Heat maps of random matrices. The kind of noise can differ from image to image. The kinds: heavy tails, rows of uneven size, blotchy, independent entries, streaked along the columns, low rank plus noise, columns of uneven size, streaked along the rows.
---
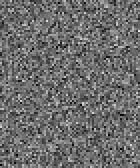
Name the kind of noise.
independent entries
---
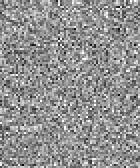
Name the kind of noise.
low rank plus noise
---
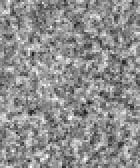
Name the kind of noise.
blotchy
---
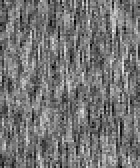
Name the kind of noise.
streaked along the columns
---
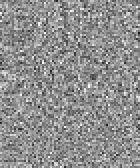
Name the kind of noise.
low rank plus noise
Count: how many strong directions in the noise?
five to eight
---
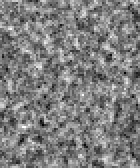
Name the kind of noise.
blotchy
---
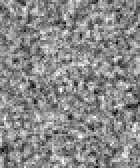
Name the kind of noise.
blotchy
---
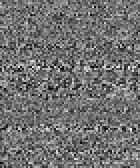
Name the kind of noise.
rows of uneven size
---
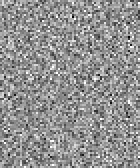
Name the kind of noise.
low rank plus noise
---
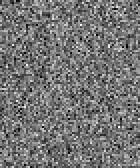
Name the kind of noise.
independent entries
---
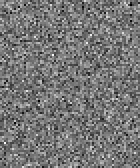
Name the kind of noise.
independent entries
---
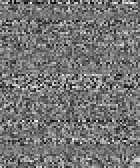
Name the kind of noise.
rows of uneven size
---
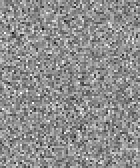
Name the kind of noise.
independent entries
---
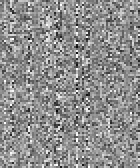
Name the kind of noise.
columns of uneven size
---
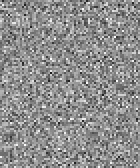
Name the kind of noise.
low rank plus noise
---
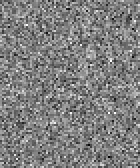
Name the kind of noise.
independent entries
